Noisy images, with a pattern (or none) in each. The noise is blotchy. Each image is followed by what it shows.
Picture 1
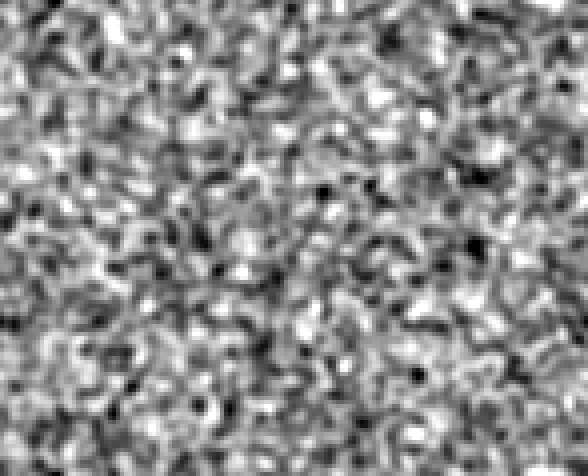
only noise
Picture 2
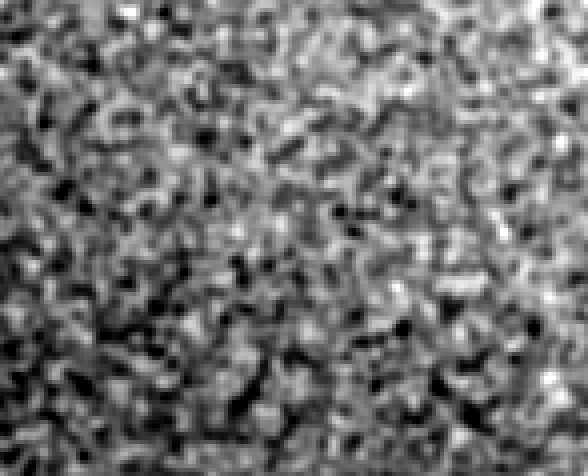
a smooth slope
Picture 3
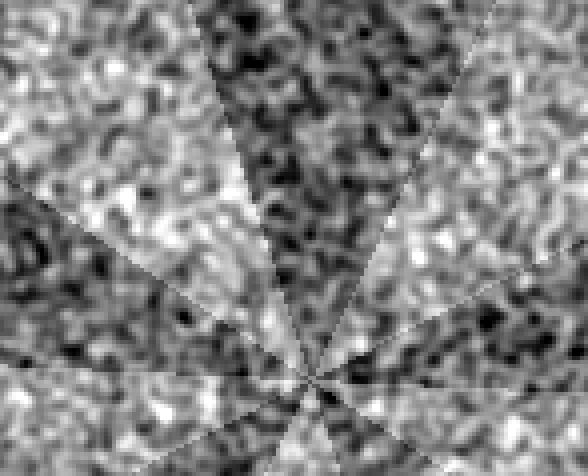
spokes from one point
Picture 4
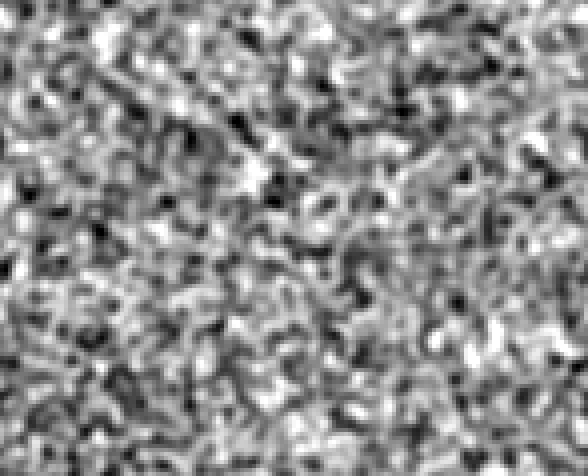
only noise
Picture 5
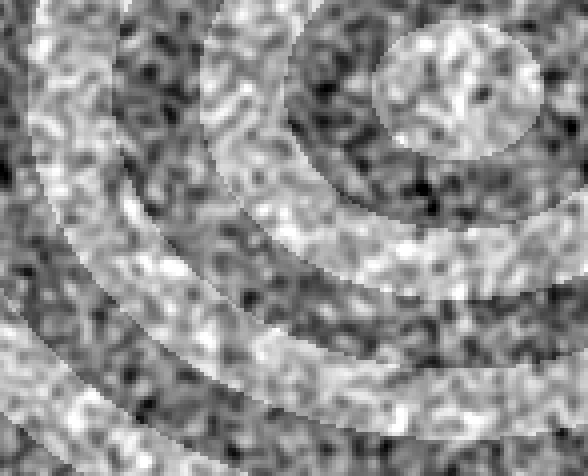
rings round one point
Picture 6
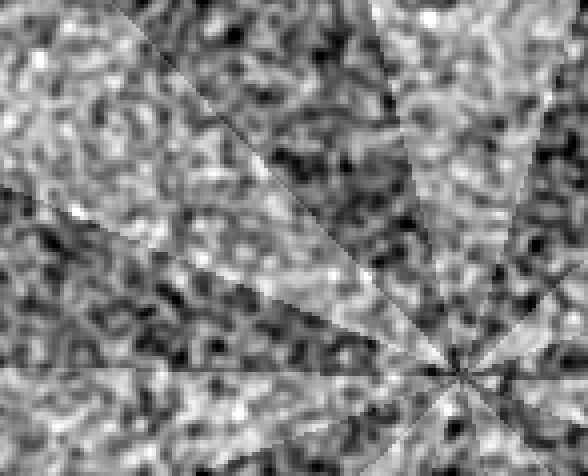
spokes from one point
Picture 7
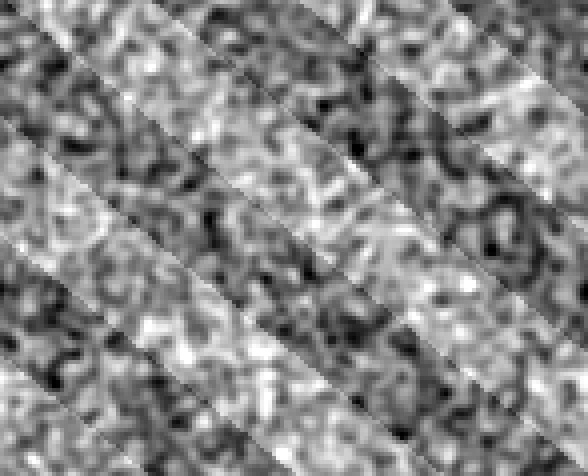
diagonal stripes
